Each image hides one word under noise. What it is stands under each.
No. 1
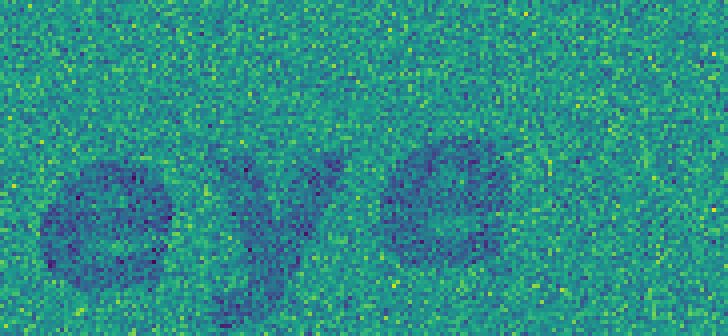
eye
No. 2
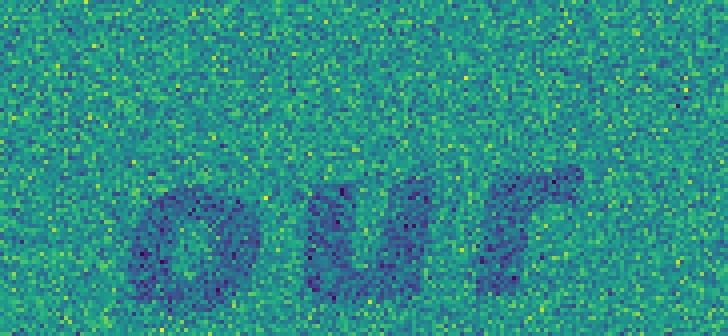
our
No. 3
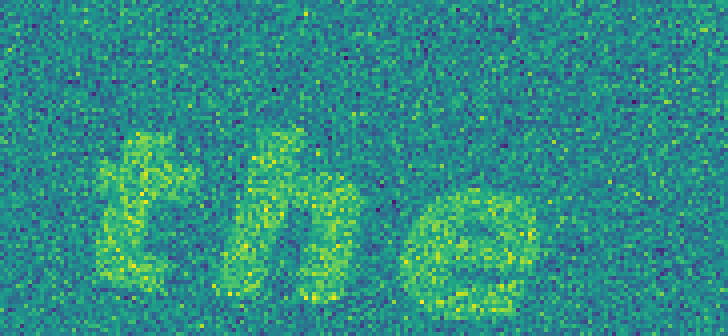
the
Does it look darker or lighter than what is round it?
lighter
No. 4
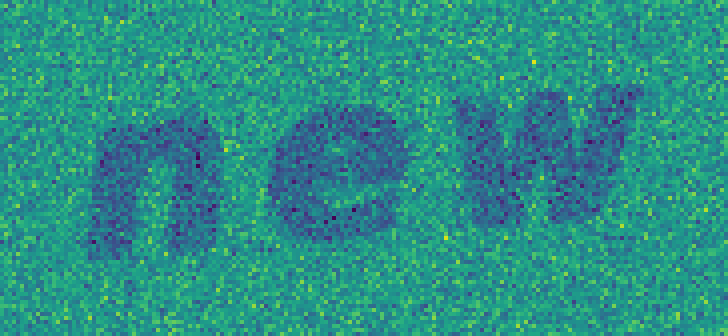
new
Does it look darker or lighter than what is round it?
darker
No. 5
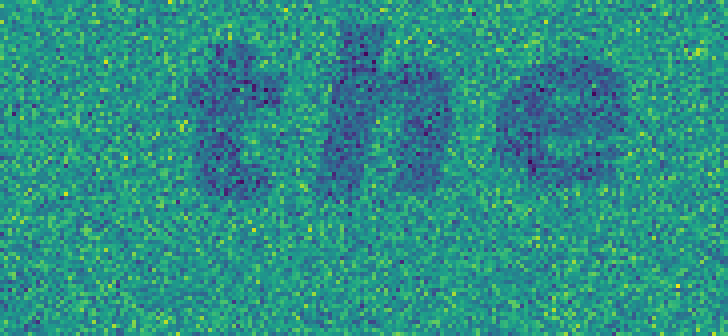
the
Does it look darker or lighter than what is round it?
darker
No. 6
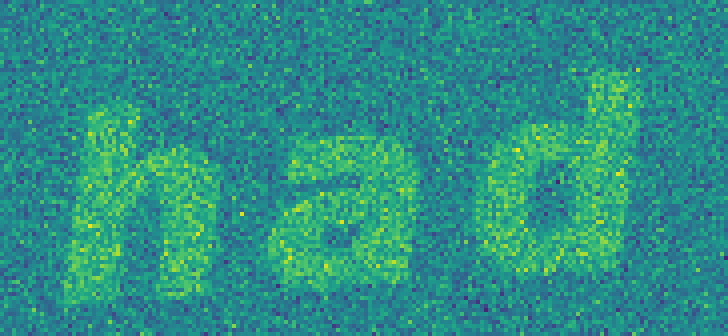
had
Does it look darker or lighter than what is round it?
lighter
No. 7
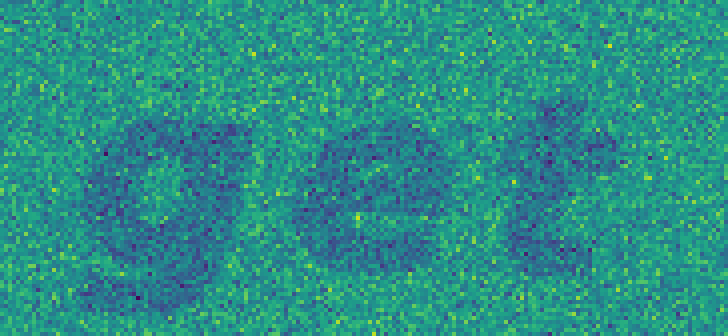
get
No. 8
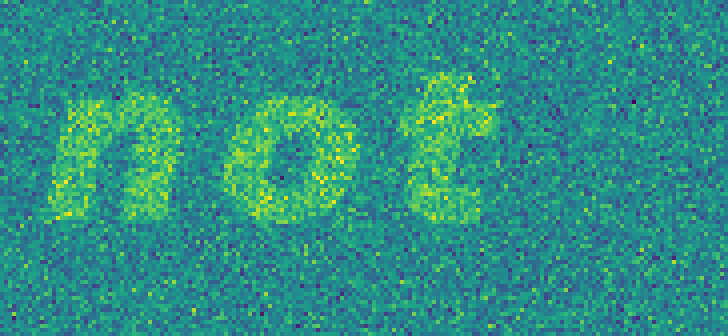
not
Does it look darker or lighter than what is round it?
lighter
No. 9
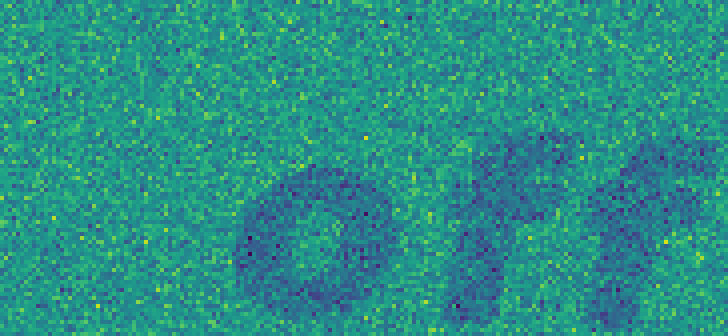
off
